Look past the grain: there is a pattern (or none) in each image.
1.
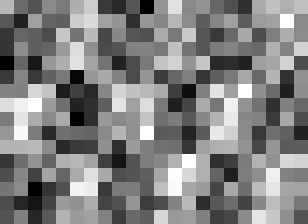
a checkerboard
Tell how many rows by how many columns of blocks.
3 by 6
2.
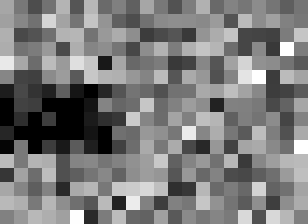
one block
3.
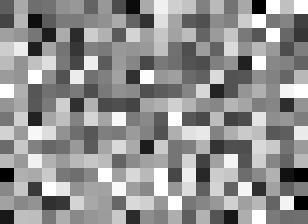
only noise
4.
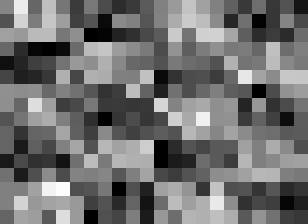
a checkerboard
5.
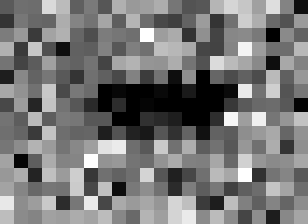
one block
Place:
centre
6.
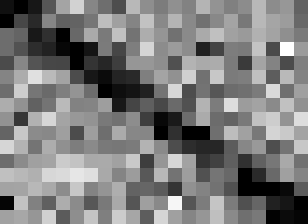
a diagonal band
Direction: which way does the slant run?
top left to bottom right
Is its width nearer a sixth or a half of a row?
a sixth
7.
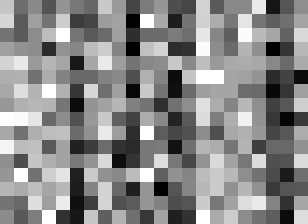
bands of columns
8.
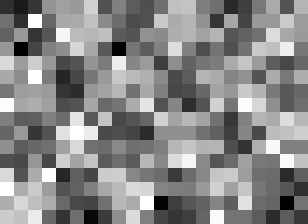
a checkerboard
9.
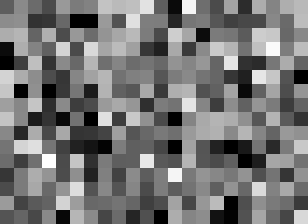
only noise
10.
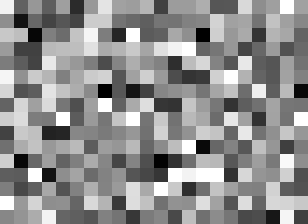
only noise
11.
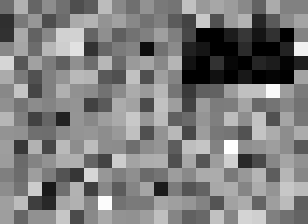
one block
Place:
top right
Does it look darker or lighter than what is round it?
darker
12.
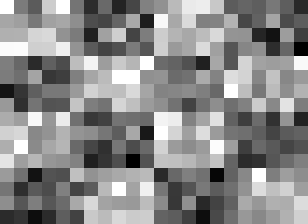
a checkerboard
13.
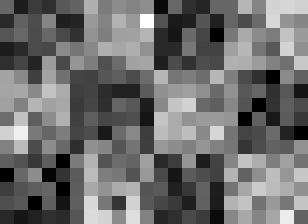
a checkerboard
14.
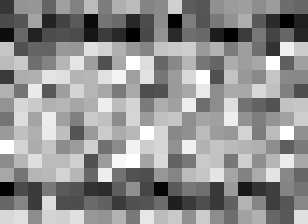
bands of rows
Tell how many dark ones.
2
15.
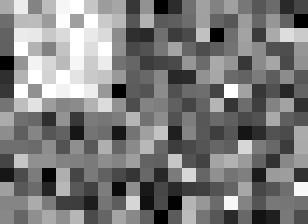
one block
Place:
top left
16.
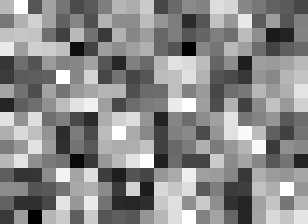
a checkerboard
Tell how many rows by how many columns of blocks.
4 by 6
